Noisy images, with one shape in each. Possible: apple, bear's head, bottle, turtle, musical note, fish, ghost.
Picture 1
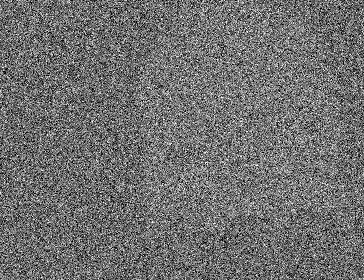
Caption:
light ghost
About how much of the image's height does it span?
nearly all
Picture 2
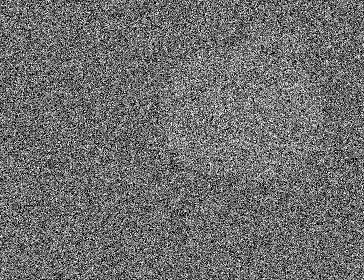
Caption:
light apple
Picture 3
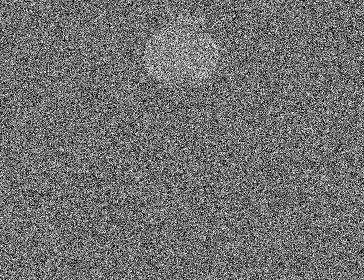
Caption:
light apple, top middle
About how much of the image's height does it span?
a quarter
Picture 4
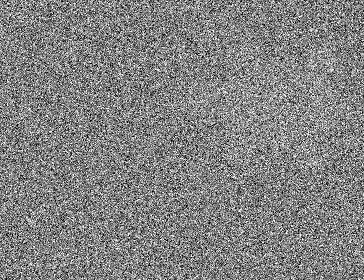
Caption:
light turtle
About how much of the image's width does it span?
half
